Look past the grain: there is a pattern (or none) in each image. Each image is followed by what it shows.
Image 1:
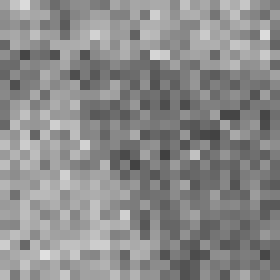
spokes from one point
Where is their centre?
top left
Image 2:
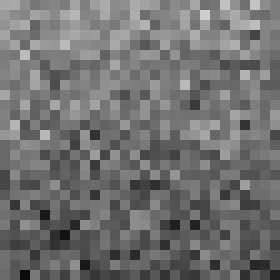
a smooth slope
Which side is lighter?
top
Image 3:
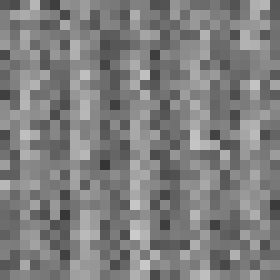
vertical stripes
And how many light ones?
5
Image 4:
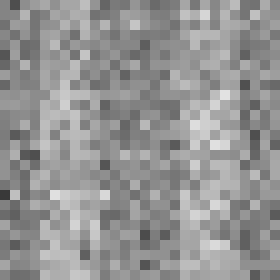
vertical stripes
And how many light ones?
2
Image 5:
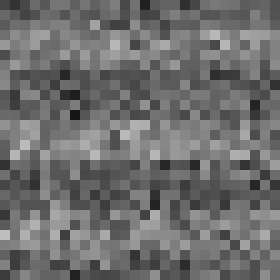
horizontal stripes
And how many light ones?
3
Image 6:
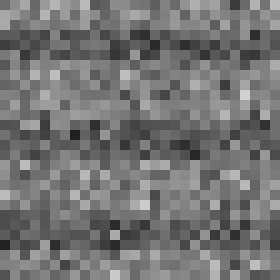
horizontal stripes
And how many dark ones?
3
